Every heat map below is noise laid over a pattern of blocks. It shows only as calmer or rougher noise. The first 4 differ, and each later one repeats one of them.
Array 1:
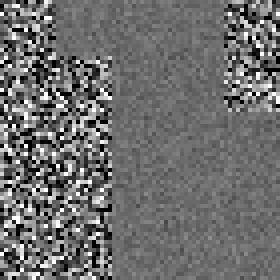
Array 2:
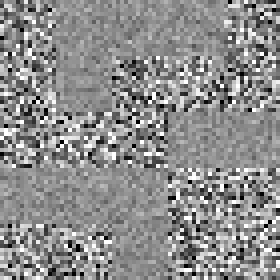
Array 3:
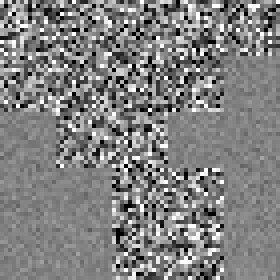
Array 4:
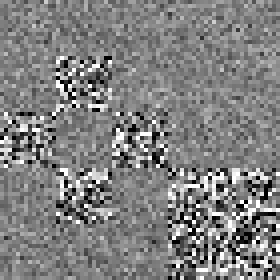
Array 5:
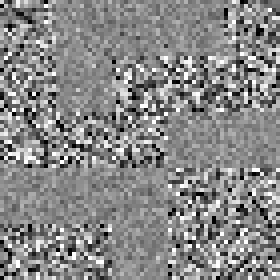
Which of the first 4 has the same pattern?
2
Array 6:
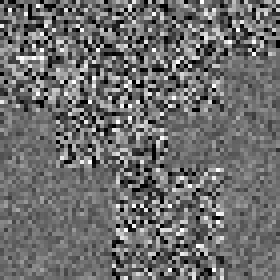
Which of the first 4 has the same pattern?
3
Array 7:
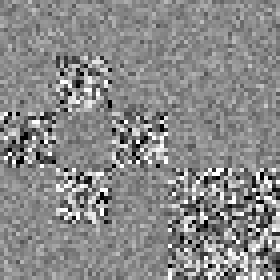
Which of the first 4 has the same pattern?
4
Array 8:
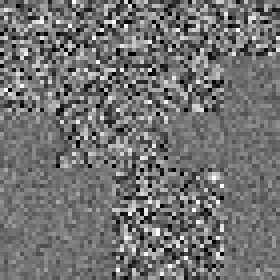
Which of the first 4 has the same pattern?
3
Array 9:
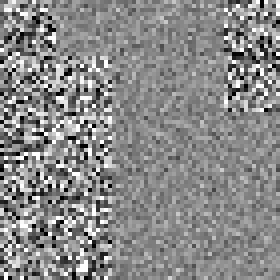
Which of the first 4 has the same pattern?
1
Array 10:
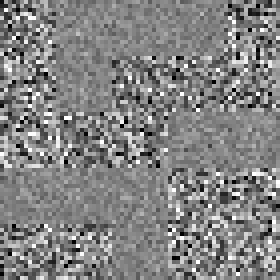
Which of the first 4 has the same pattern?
2
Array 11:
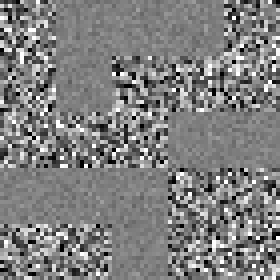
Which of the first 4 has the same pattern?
2
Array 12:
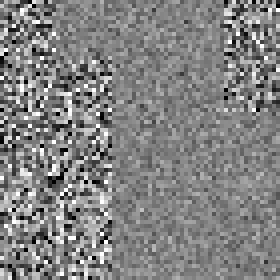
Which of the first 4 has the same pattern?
1
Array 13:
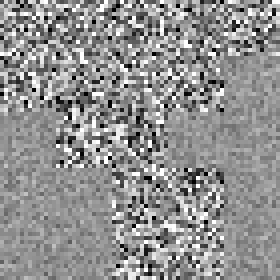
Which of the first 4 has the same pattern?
3
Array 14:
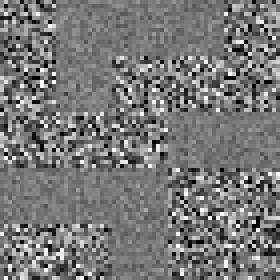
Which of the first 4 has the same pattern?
2
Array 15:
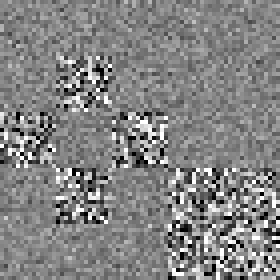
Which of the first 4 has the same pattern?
4
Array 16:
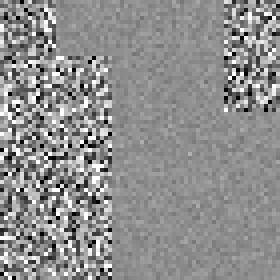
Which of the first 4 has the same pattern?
1
